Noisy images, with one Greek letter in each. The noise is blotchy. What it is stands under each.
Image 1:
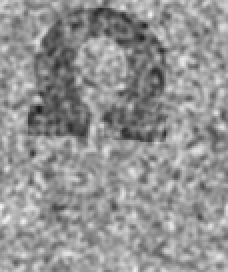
dark omega
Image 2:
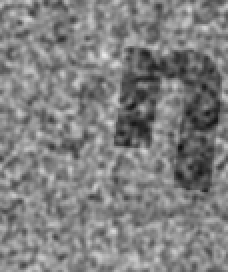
dark eta
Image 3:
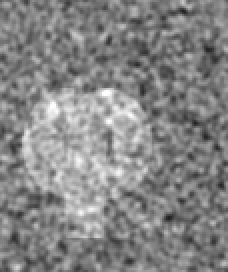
light phi
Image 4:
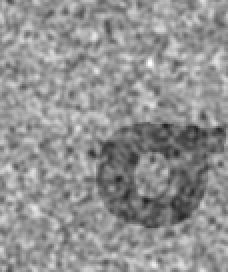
dark sigma
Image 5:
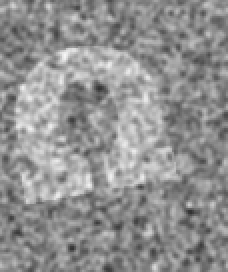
light omega
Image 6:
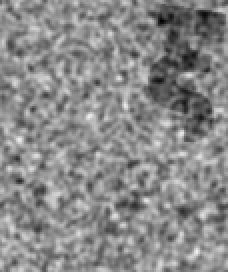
dark xi
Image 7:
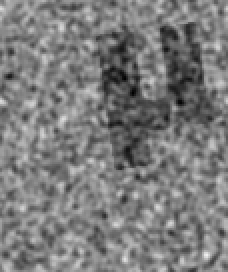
dark mu
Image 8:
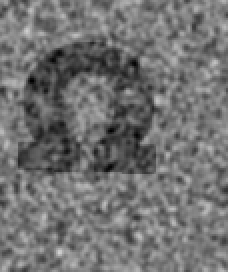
dark omega
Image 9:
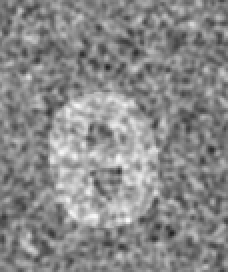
light theta
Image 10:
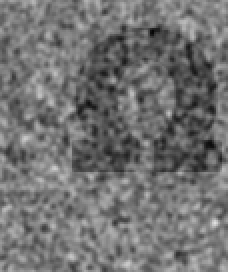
dark omega
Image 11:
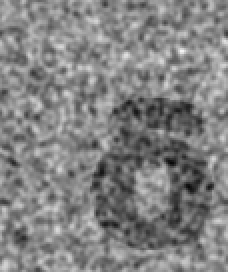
dark delta
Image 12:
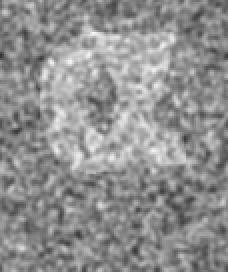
light alpha
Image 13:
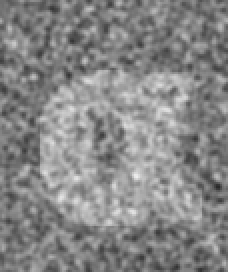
light alpha
